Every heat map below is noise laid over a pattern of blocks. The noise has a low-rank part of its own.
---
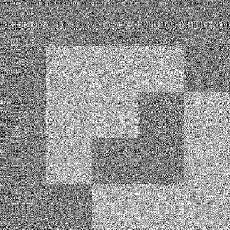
mirrored about the diagonal from the top left
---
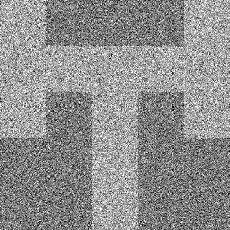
left and right mirror each other
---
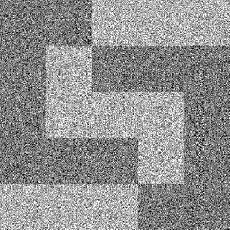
the same after a half turn
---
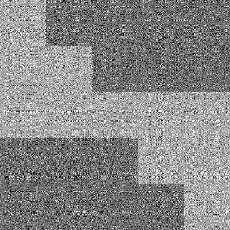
the same after a half turn
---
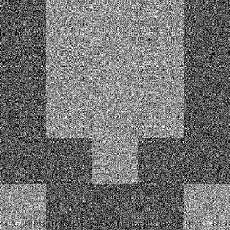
left and right mirror each other
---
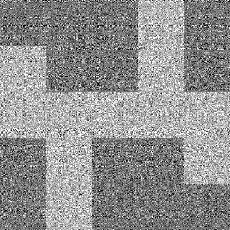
the same after a half turn
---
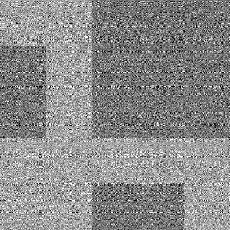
mirrored about the diagonal from the bottom left
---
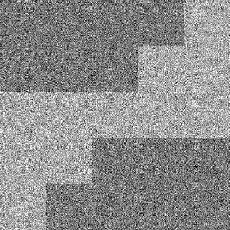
the same after a half turn
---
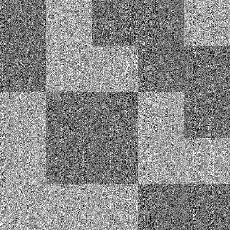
mirrored about the diagonal from the bottom left
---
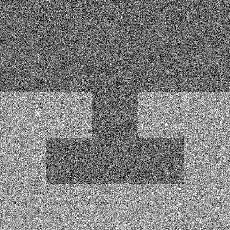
left and right mirror each other
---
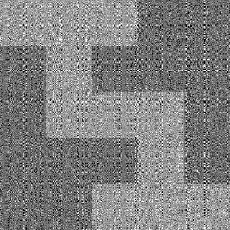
the same after a half turn
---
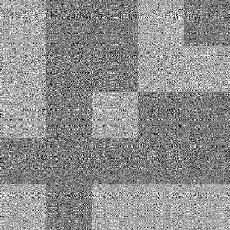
mirrored about the diagonal from the bottom left
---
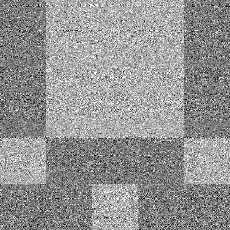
left and right mirror each other
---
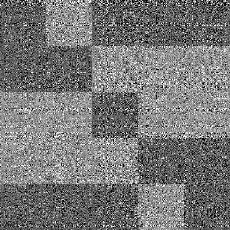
the same after a half turn
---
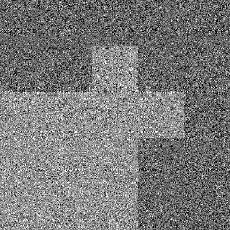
mirrored about the diagonal from the bottom left
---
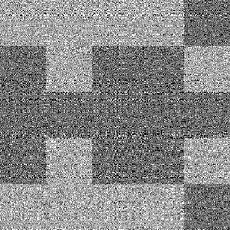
top and bottom mirror each other
